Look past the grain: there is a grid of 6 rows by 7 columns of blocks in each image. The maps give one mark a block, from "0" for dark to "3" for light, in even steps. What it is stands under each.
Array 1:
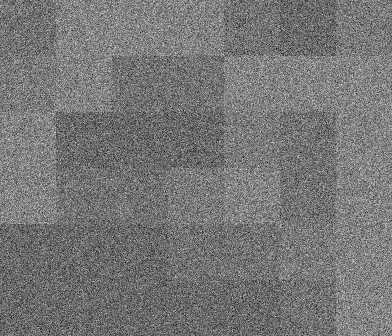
1 3 3 3 1 0 2
2 3 1 1 3 3 3
3 0 0 0 2 1 3
3 1 1 2 3 1 3
0 0 0 1 1 2 3
0 0 0 0 0 1 3
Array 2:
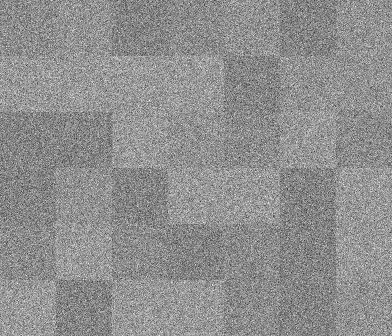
1 2 0 1 2 0 2
3 3 3 3 0 2 2
0 0 3 2 1 3 1
0 2 0 3 3 0 3
1 3 1 0 1 0 3
3 0 3 3 1 0 2
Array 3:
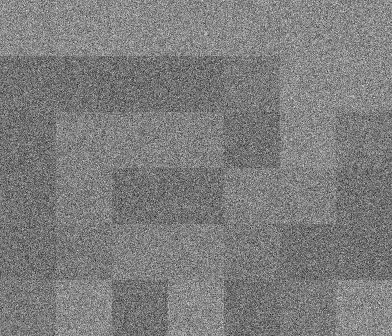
3 3 3 3 3 3 3
0 0 0 0 1 3 3
0 2 2 2 0 3 1
0 2 0 0 2 2 0
0 1 2 2 1 0 0
1 3 0 3 0 1 3
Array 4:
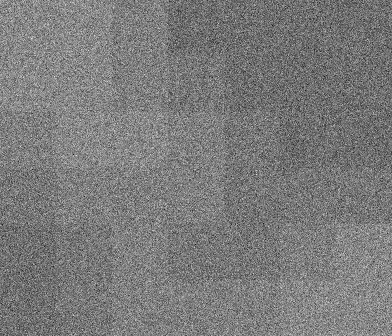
3 3 2 0 0 0 0
3 3 2 1 0 0 0
2 3 3 2 1 0 0
1 2 2 2 1 1 1
0 1 2 1 1 2 3
0 1 2 2 2 3 3
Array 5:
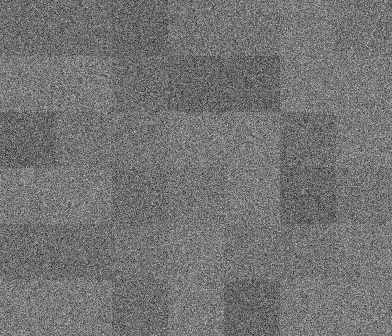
1 1 0 2 2 3 2
3 3 1 0 0 3 3
0 2 2 3 3 1 3
3 3 1 2 3 0 2
1 1 2 3 2 2 3
3 3 1 3 0 3 3
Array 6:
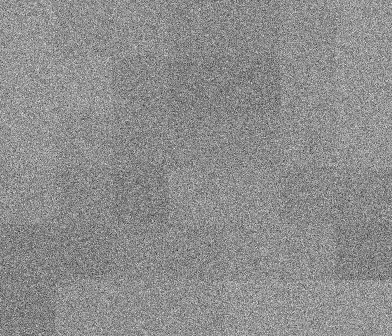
3 2 2 1 1 2 3
3 3 1 0 0 2 3
3 2 1 1 1 2 3
2 1 0 2 2 1 1
0 0 1 1 2 2 0
0 2 2 2 3 3 3
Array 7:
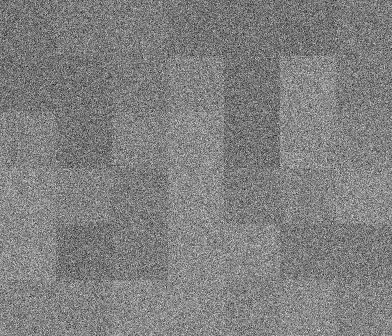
0 1 1 0 0 0 1
0 0 1 2 0 3 1
2 0 2 3 0 3 2
3 2 1 3 1 2 3
3 0 1 3 3 1 1
2 2 3 3 2 3 2
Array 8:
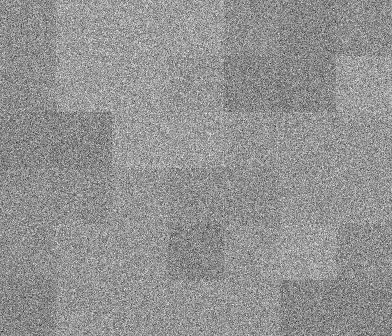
1 3 3 3 1 0 1
1 3 3 2 0 0 3
0 0 3 3 2 2 2
1 1 2 1 1 2 2
1 2 2 0 2 3 1
0 2 2 2 2 0 0
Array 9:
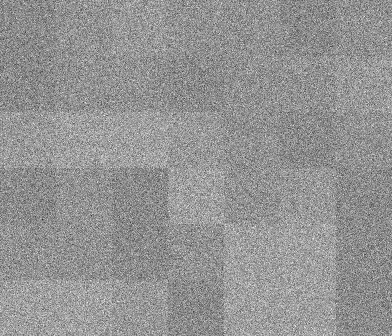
0 1 2 1 1 0 1
0 1 1 0 1 1 2
2 3 3 2 1 0 1
0 1 0 3 1 2 0
1 1 0 1 3 3 0
3 3 2 0 3 3 0
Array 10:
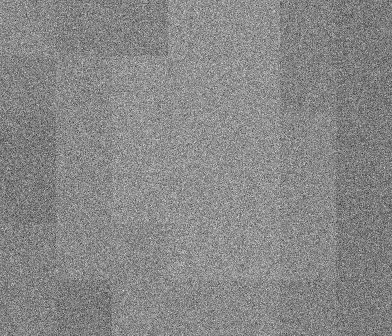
2 1 1 3 3 1 0
1 2 3 3 3 1 0
0 2 3 3 3 2 0
0 2 3 3 3 2 0
1 2 2 3 3 2 0
1 0 2 2 2 1 0
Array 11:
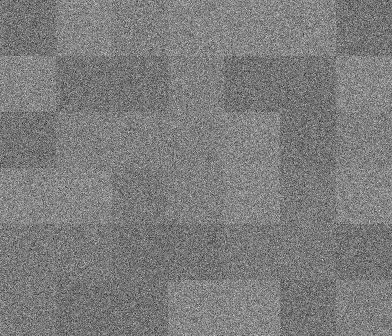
0 3 2 3 3 3 0
3 0 0 2 0 0 3
0 2 2 2 3 0 2
3 3 1 2 3 1 3
1 1 0 0 1 1 0
1 0 0 3 3 0 2
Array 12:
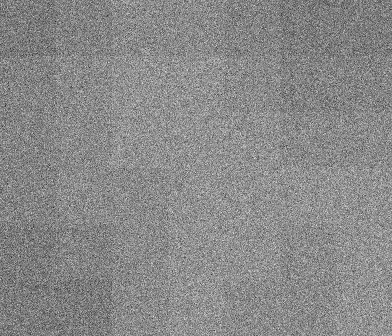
0 1 2 2 1 0 0
1 2 3 3 2 1 1
1 2 3 3 3 2 2
1 2 2 3 3 3 3
0 1 2 3 3 2 3
0 0 2 3 2 2 3
